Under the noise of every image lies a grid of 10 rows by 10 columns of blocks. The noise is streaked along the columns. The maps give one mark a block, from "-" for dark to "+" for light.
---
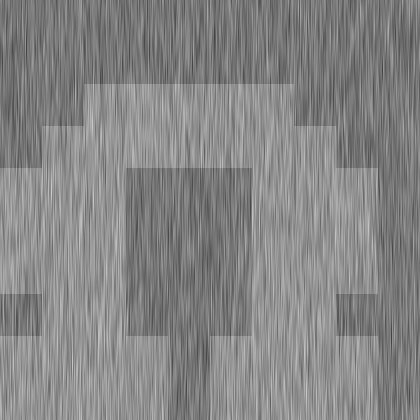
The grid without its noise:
- - - - - - - - - -
- - - - - - - - - -
- - + + + + + - - -
- + + + + + + + - -
+ + + - - - + + + -
+ + + - - - + + + -
+ + + - - - + + + -
- + + - - - + + - -
+ + + + - + + + + -
+ + + + - + + + + -
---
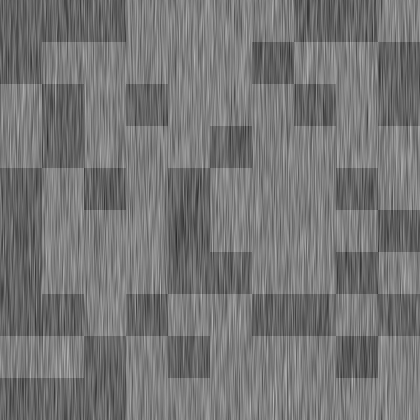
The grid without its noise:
- - - + + + + - - +
- + + + + + - + + -
+ - + - + + + - + -
+ - + + + - + + + +
- + - + - + + + - +
- + + + - + + + + -
- + + + - - + + - +
- - + - + + - - + -
+ + - + - + + + - +
- - - + + + + + + +
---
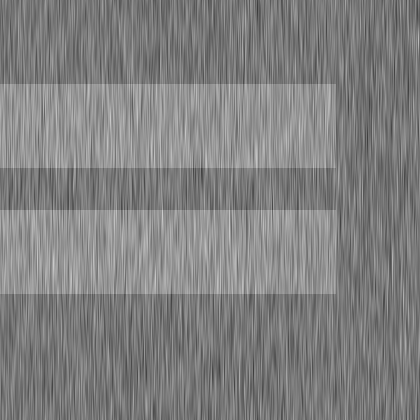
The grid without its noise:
- - - - - - - - - -
- - - - - - - - - -
+ + + + + + + + - -
+ + + + + + + + - -
- - - - - - - - - -
+ + + + + + + + - -
+ + + + + + + + - -
- - - - - - - - - -
- - - - - - - - - -
- - - - - - - - - -
